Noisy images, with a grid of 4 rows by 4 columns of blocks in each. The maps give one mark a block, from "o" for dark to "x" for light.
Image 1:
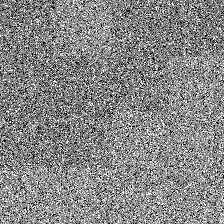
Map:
o x o o
o o o x
o o x x
x x x x
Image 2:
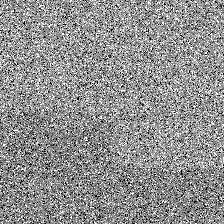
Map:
x x x x
x x x x
o o x x
o o o o
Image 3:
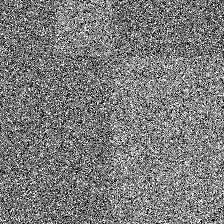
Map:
o x o o
o o x x
o o x x
o o x x
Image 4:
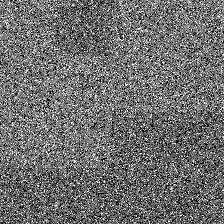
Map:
x o x x
x x x x
x x o o
o o o o
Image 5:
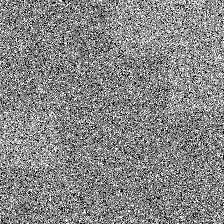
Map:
o o x x
o o o x
x o o o
o o o o
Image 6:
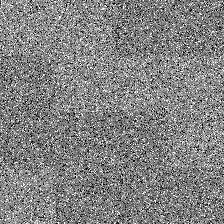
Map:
x x o o
o x x x
o o o x
x o o o
